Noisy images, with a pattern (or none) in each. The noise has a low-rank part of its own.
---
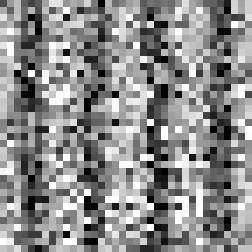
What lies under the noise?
vertical stripes
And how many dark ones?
4
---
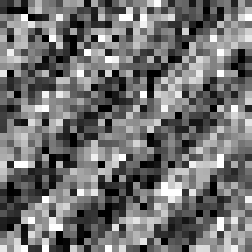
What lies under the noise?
diagonal stripes
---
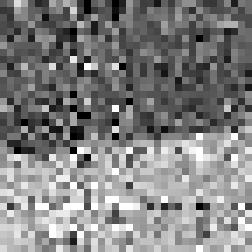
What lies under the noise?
a sharp edge
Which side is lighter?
bottom
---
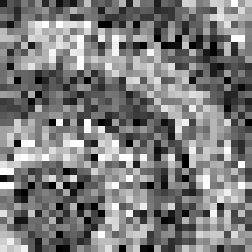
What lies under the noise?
rings round one point
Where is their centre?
bottom left
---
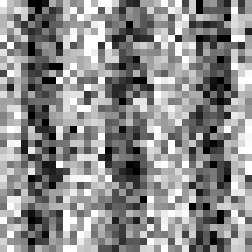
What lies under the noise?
vertical stripes
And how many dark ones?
3
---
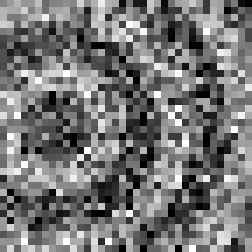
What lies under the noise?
rings round one point
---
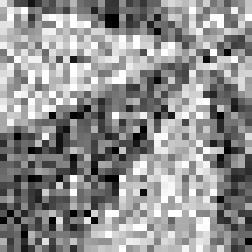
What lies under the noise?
spokes from one point
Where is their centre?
top right
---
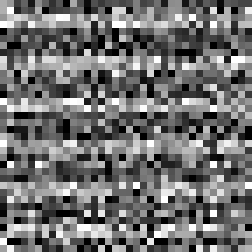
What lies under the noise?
horizontal stripes
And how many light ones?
6
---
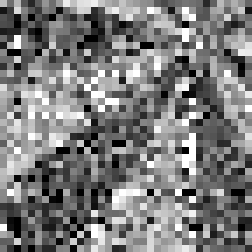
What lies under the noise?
spokes from one point
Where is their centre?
top right
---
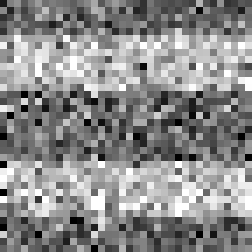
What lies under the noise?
horizontal stripes
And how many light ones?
2
